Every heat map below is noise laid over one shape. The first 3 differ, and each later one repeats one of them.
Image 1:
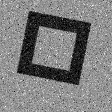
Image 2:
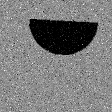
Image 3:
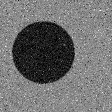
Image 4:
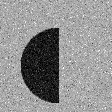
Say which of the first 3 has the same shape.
2
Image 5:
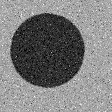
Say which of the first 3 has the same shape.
3
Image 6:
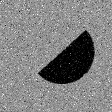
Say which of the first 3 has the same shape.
2
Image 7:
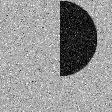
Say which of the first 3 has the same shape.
2
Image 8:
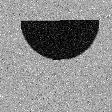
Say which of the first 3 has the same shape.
2
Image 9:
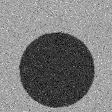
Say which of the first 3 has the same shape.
3
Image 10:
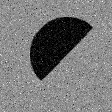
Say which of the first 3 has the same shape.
2
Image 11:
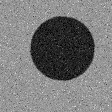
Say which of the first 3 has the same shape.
3
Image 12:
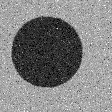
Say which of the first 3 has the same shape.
3
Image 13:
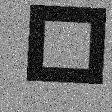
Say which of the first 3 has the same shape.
1
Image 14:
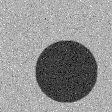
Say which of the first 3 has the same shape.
3
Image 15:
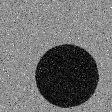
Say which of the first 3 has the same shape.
3
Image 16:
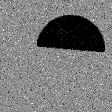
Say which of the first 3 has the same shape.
2
